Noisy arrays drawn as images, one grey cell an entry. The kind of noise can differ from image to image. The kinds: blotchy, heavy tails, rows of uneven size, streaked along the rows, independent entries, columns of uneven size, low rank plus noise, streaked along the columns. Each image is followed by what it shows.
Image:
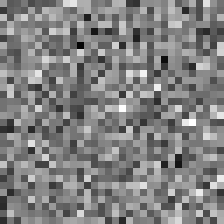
independent entries
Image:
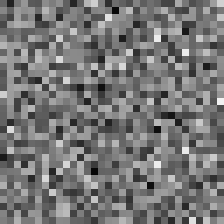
independent entries
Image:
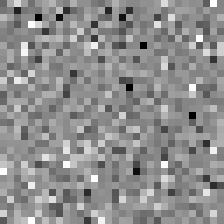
heavy tails
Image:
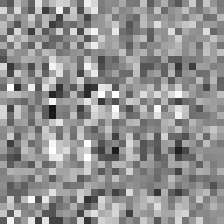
low rank plus noise
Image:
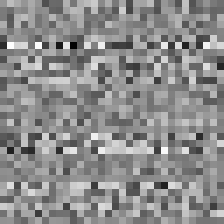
rows of uneven size
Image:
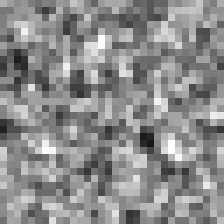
blotchy
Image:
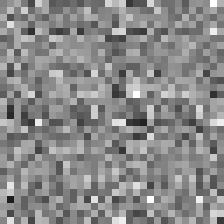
low rank plus noise
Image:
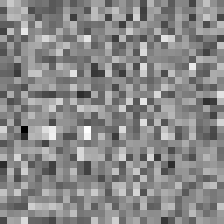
low rank plus noise
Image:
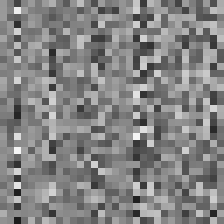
columns of uneven size
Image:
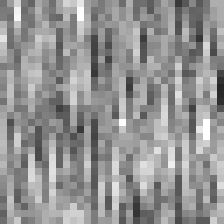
streaked along the columns
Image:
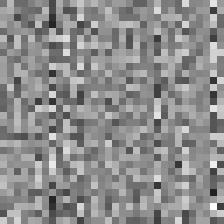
columns of uneven size
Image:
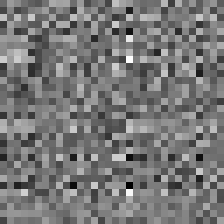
low rank plus noise
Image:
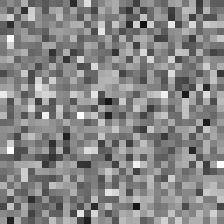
low rank plus noise
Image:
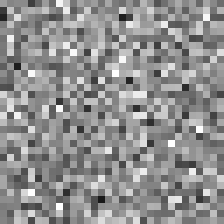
independent entries
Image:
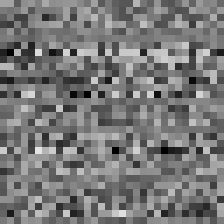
rows of uneven size
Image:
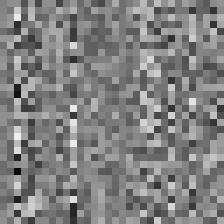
columns of uneven size
